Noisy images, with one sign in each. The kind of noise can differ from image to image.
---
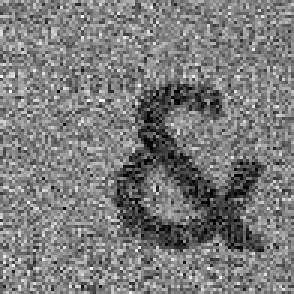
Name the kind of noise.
low rank plus noise
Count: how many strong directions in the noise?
five to eight
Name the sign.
ampersand
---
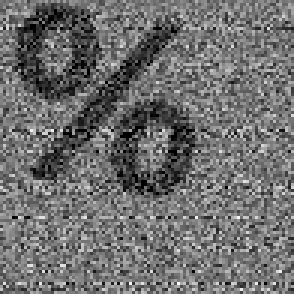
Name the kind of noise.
rows of uneven size
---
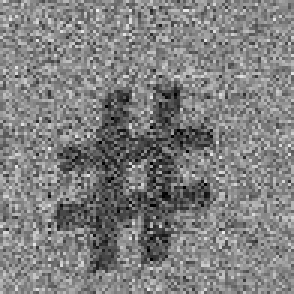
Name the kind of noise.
low rank plus noise
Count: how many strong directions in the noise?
three or four
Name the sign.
hash sign
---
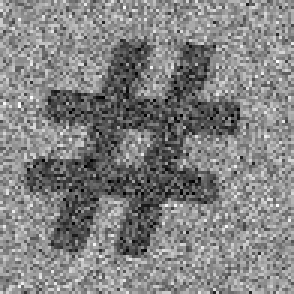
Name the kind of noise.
independent entries
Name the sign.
hash sign
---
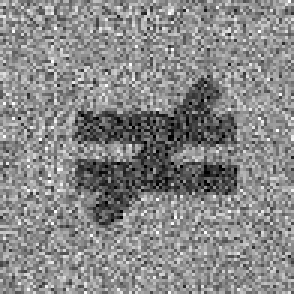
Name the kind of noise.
low rank plus noise
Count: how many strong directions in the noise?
one
